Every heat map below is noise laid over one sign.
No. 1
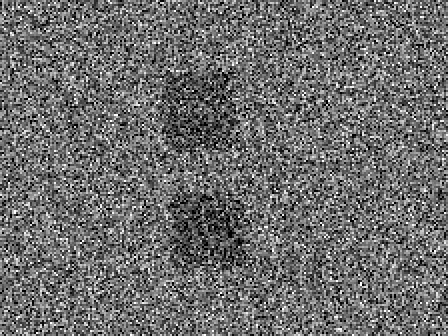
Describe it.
dark colon
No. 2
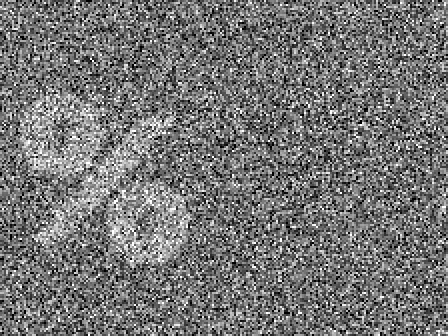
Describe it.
light percent sign
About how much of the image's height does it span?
half
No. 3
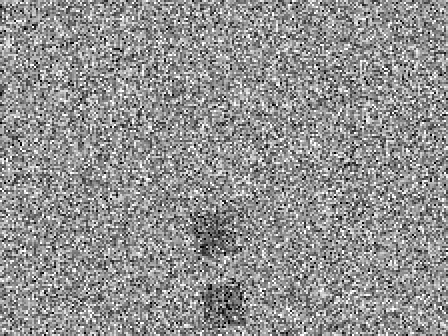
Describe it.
dark colon, bottom middle
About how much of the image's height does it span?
a third
